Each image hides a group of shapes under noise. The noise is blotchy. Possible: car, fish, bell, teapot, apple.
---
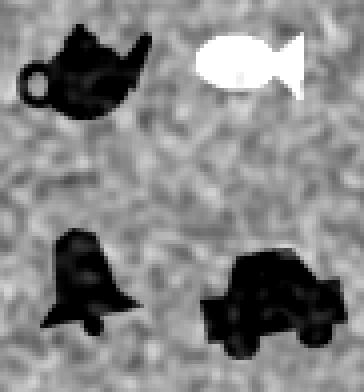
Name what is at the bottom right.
car
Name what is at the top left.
teapot
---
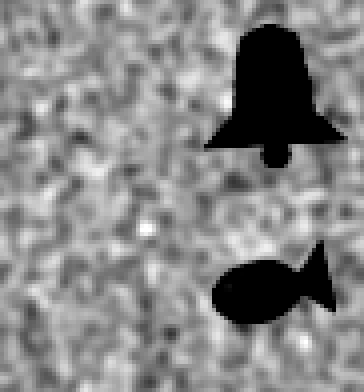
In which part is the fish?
bottom right
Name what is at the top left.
nothing
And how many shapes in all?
2
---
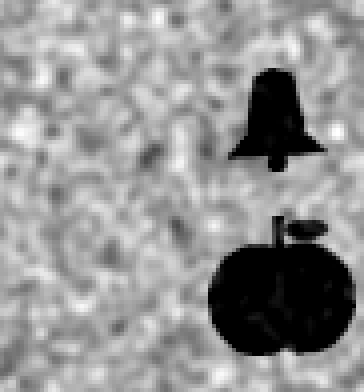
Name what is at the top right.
bell
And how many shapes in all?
2
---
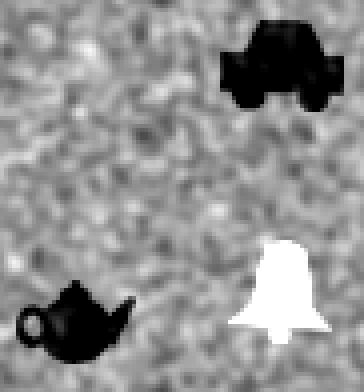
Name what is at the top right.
car
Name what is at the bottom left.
teapot
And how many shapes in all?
3
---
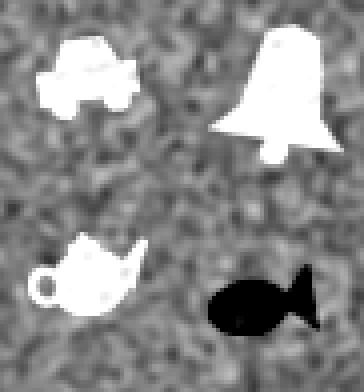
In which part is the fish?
bottom right
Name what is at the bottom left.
teapot
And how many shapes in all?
4
